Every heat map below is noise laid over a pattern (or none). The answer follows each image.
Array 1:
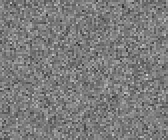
only noise
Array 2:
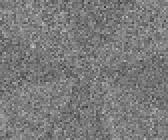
spokes from one point
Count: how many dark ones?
4
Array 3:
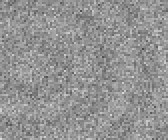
rings round one point
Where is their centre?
middle left
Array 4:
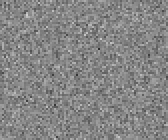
only noise
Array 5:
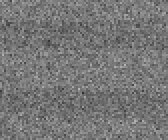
horizontal stripes
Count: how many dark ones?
2
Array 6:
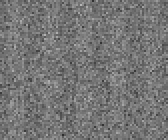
vertical stripes
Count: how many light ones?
5
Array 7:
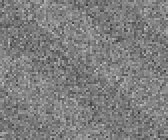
diagonal stripes
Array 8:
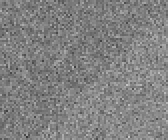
a sharp edge
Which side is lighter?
bottom right
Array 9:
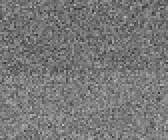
a sharp edge
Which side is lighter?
bottom
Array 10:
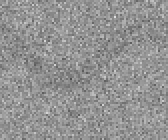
a wavy band
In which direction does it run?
left to right
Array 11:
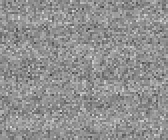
horizontal stripes
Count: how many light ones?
4
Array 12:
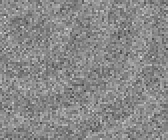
rings round one point
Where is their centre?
top left
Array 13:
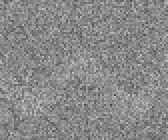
a wavy band
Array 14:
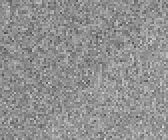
a sharp edge
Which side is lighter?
bottom right
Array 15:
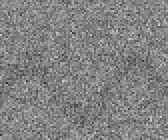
a wavy band
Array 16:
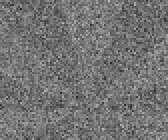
spokes from one point
